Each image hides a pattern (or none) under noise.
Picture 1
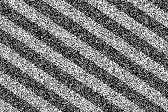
diagonal stripes
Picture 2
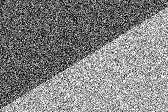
a sharp edge
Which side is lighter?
bottom right
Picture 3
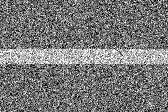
one horizontal stripe
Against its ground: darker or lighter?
lighter
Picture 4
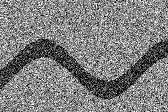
a wavy band
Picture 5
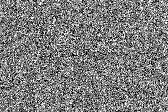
only noise
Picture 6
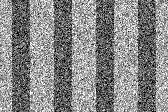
vertical stripes
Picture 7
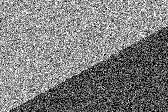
a sharp edge
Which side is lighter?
top left
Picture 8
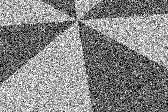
spokes from one point
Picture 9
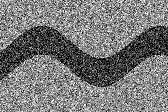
a wavy band
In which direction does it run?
left to right
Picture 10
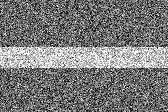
one horizontal stripe
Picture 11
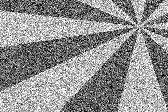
spokes from one point
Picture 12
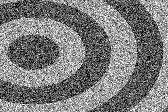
rings round one point
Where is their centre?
middle left
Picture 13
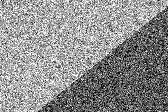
a sharp edge
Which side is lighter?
top left
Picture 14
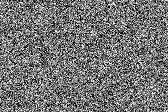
only noise
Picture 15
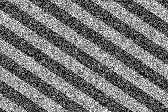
diagonal stripes
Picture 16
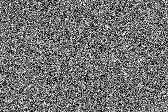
only noise
